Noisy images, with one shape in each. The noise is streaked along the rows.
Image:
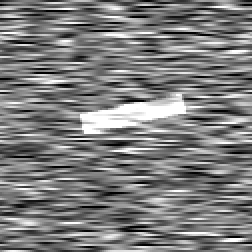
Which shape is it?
bar
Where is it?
centre
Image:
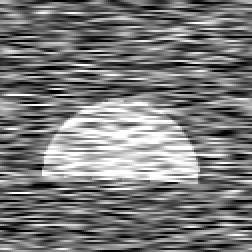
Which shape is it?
half disc
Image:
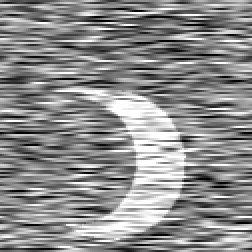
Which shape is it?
crescent
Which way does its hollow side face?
left
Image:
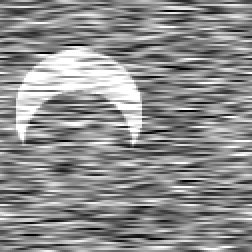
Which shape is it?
crescent
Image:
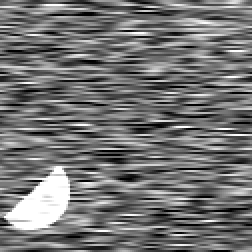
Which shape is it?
half disc
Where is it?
bottom left
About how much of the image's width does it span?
a quarter
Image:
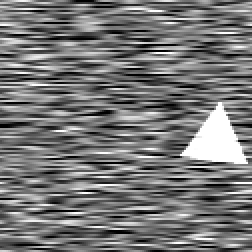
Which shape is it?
triangle
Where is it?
middle right
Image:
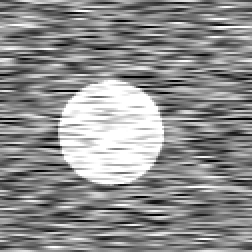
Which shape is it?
disc
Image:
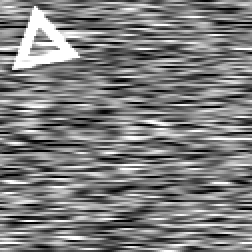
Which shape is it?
triangle frame
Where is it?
top left
